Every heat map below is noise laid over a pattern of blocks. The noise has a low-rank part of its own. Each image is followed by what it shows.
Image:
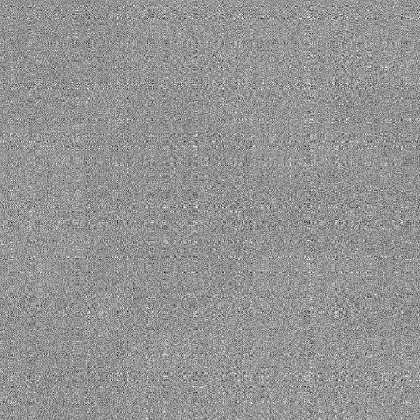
top and bottom mirror each other
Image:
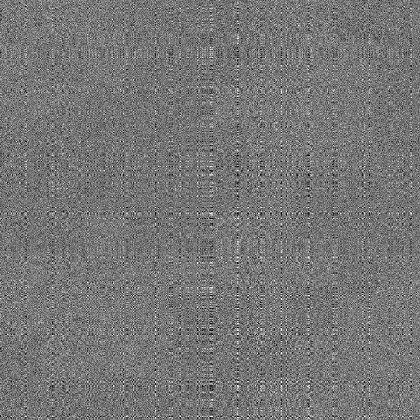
mirrored about the diagonal from the top left
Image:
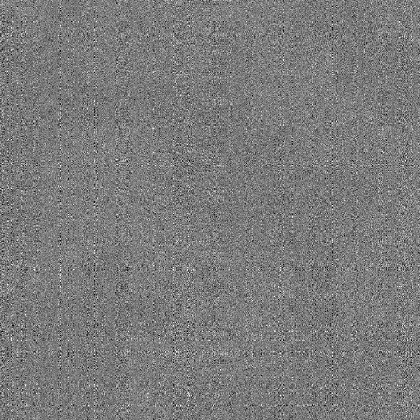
mirrored about the diagonal from the bottom left
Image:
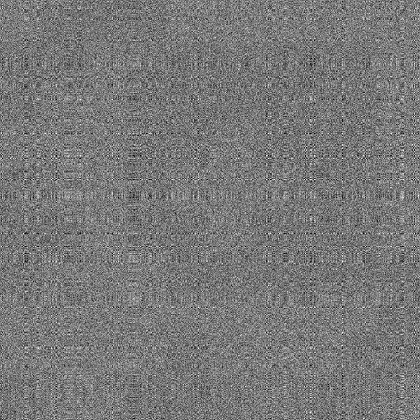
mirrored about the diagonal from the bottom left
